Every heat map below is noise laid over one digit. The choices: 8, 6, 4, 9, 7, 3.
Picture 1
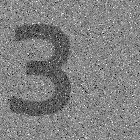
3
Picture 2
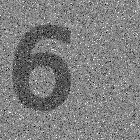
6
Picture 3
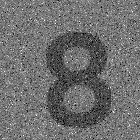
8
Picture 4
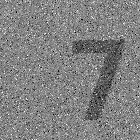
7
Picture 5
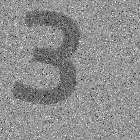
3
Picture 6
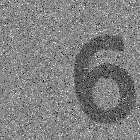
6
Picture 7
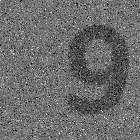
9
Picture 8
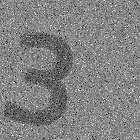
3
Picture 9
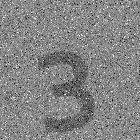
3
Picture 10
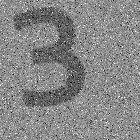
3
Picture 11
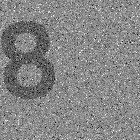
8
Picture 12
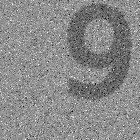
9
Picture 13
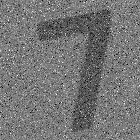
7
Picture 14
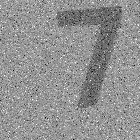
7
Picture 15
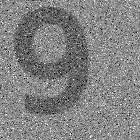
9
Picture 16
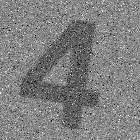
4
